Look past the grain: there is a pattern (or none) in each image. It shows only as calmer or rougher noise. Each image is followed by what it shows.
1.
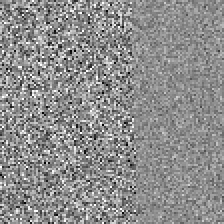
a sharp edge
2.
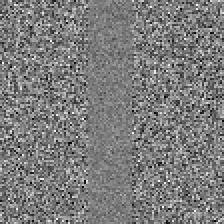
one vertical stripe
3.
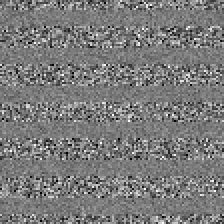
horizontal stripes
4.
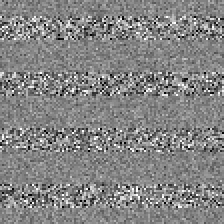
horizontal stripes
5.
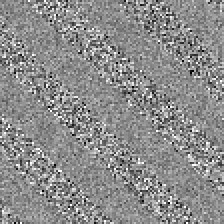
diagonal stripes
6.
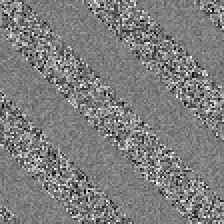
diagonal stripes
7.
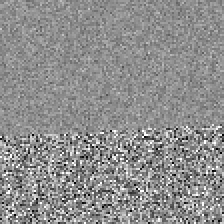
a sharp edge
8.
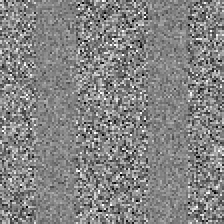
vertical stripes
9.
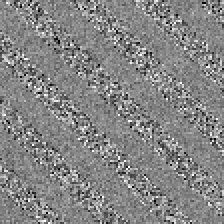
diagonal stripes
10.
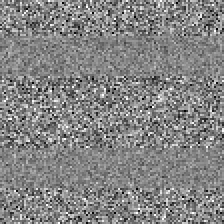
horizontal stripes
